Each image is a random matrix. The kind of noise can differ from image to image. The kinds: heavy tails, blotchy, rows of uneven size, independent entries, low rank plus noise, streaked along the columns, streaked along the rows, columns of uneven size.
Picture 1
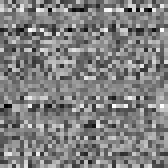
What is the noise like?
rows of uneven size
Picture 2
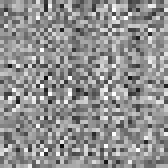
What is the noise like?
low rank plus noise
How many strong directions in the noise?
two
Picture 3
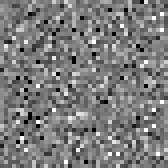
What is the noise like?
heavy tails
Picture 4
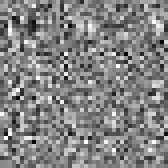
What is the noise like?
low rank plus noise
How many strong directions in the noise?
three or four
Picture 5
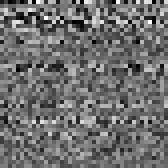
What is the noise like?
rows of uneven size
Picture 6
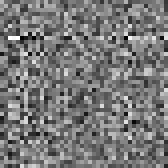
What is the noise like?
low rank plus noise
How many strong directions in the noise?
two
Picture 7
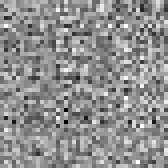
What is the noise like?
low rank plus noise
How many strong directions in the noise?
five to eight
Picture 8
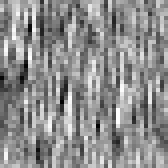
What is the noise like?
streaked along the columns
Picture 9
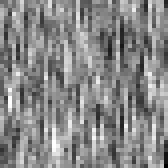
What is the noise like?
streaked along the columns
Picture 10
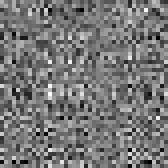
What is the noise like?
low rank plus noise
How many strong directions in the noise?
two
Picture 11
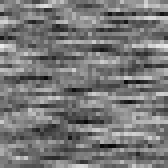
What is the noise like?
streaked along the rows
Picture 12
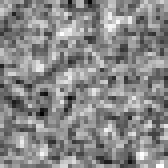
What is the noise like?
blotchy
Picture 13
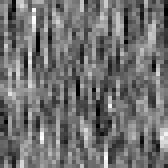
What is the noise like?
streaked along the columns
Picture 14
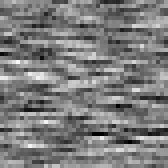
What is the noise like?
streaked along the rows
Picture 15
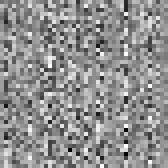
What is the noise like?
columns of uneven size
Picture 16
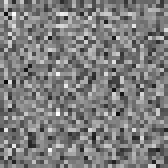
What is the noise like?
low rank plus noise
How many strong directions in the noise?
five to eight
